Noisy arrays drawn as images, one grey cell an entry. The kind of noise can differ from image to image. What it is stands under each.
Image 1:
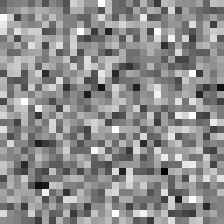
independent entries
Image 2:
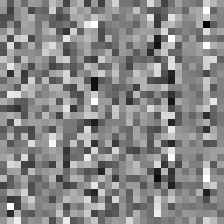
columns of uneven size
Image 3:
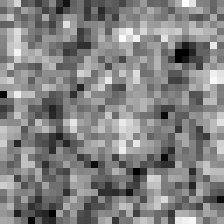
blotchy
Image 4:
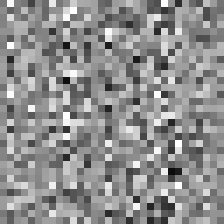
columns of uneven size
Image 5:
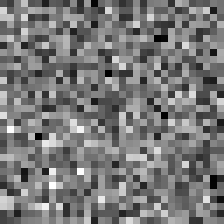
independent entries
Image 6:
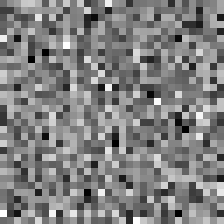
independent entries
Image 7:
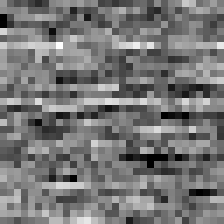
streaked along the rows
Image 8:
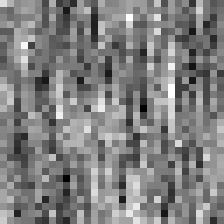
streaked along the columns
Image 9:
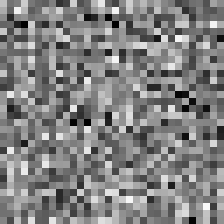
low rank plus noise
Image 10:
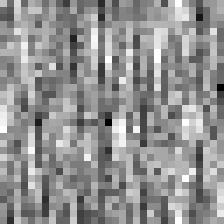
streaked along the columns
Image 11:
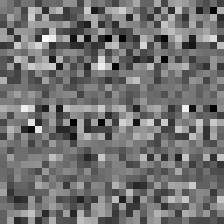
rows of uneven size
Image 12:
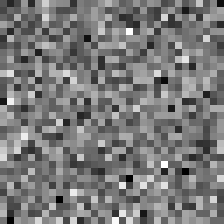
independent entries
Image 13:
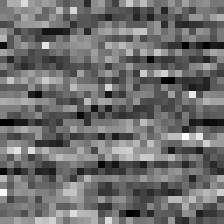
streaked along the rows
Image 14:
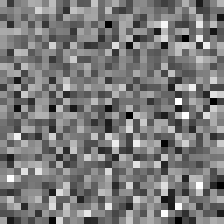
low rank plus noise
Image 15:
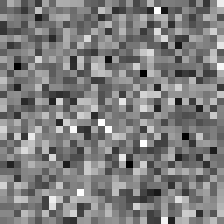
independent entries
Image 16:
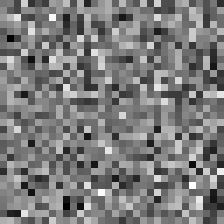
low rank plus noise
